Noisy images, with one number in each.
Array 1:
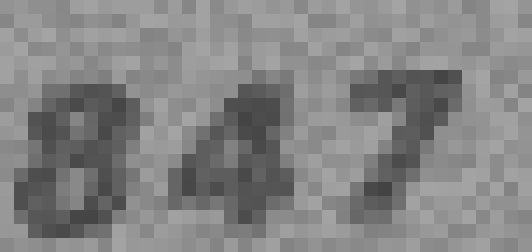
847
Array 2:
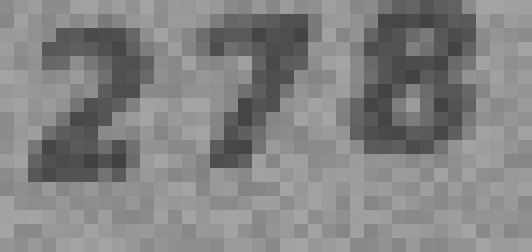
278
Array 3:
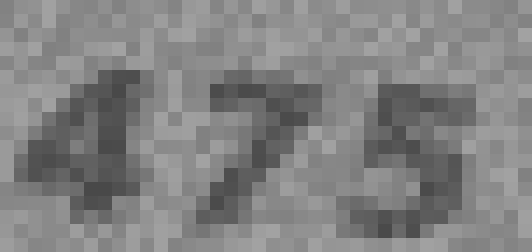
475
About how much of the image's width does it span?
nearly all
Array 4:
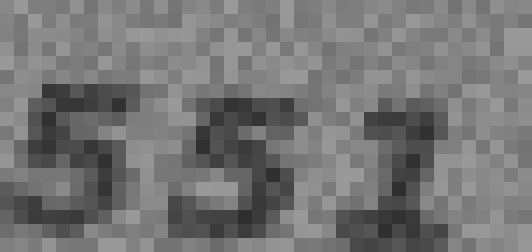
551
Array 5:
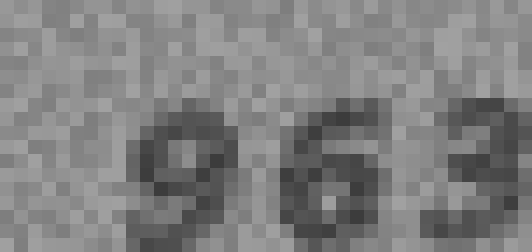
963
